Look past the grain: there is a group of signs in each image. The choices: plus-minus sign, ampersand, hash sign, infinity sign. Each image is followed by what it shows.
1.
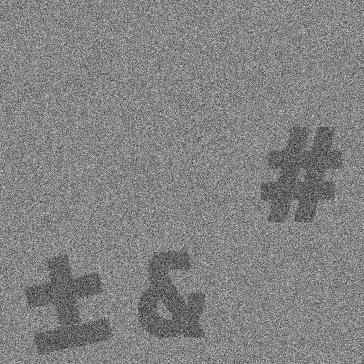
middle right: hash sign; bottom left: plus-minus sign; bottom middle: ampersand
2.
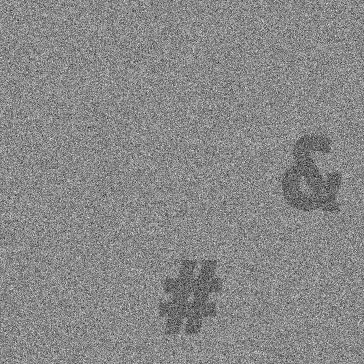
middle right: ampersand; bottom middle: hash sign
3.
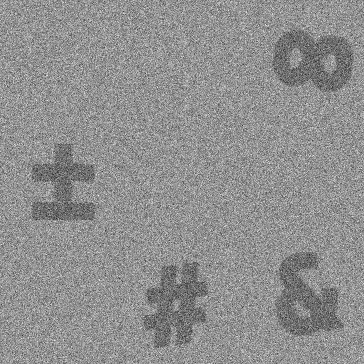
top right: infinity sign; middle left: plus-minus sign; bottom middle: hash sign; bottom right: ampersand
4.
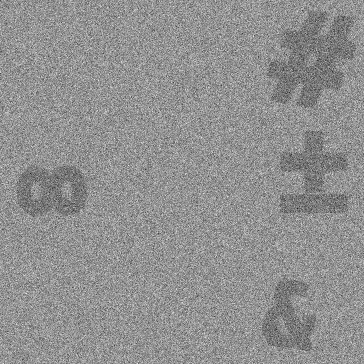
top right: hash sign; middle left: infinity sign; middle right: plus-minus sign; bottom right: ampersand
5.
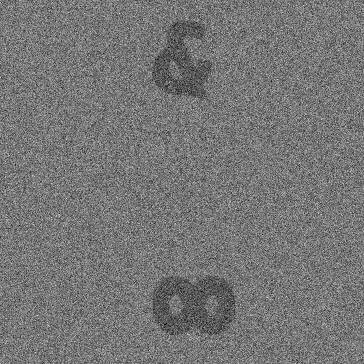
top middle: ampersand; bottom middle: infinity sign
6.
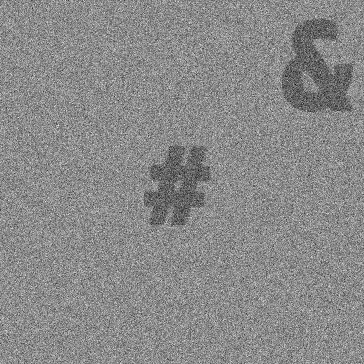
top right: ampersand; centre: hash sign
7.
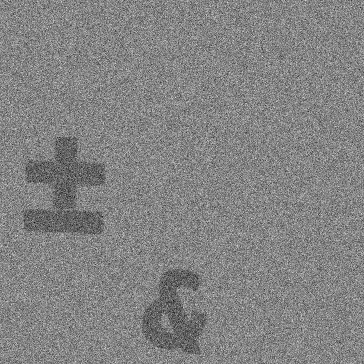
middle left: plus-minus sign; bottom middle: ampersand
